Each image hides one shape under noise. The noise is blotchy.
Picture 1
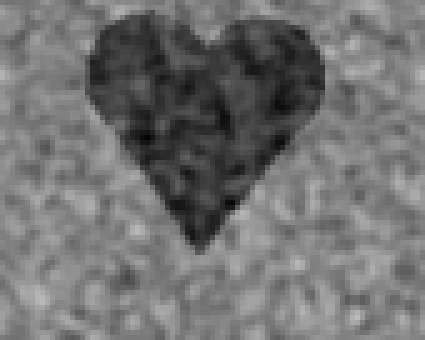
heart
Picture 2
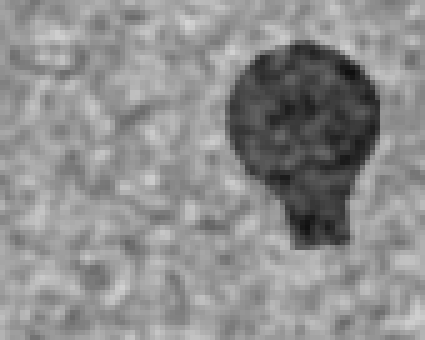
light bulb
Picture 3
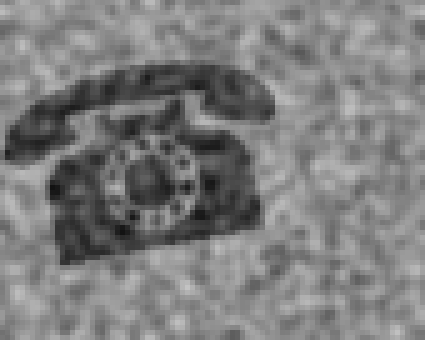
telephone
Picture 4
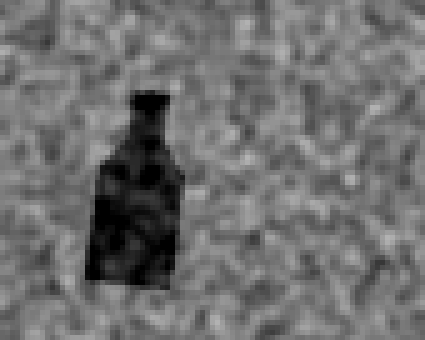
bottle
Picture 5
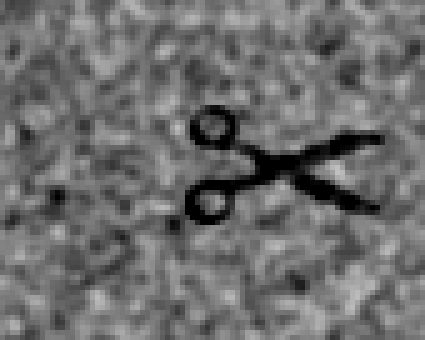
pair of scissors
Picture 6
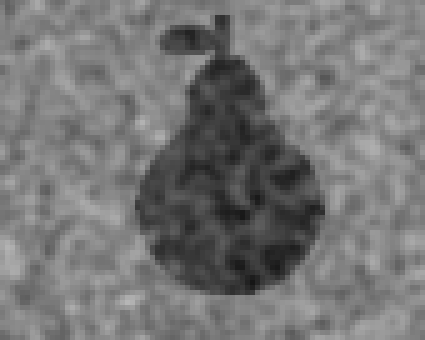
pear
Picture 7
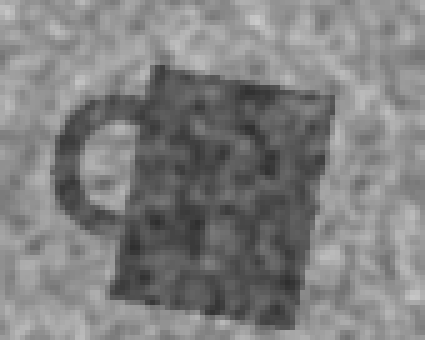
cup
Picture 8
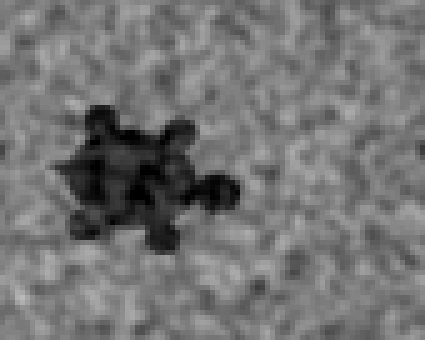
turtle
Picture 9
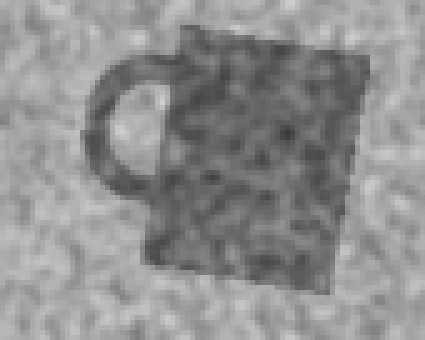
cup
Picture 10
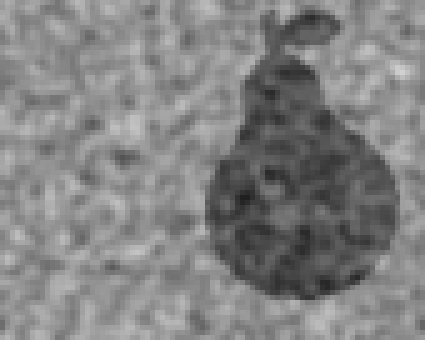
pear
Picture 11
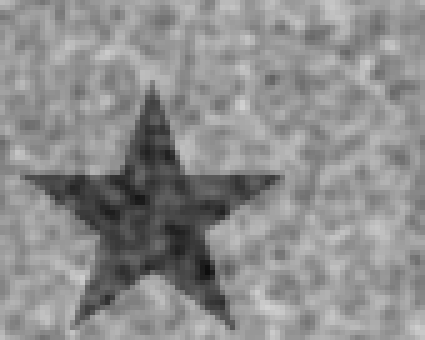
star
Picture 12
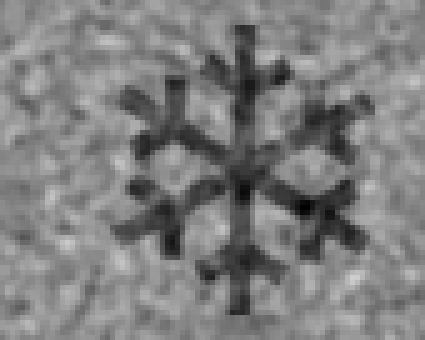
snowflake
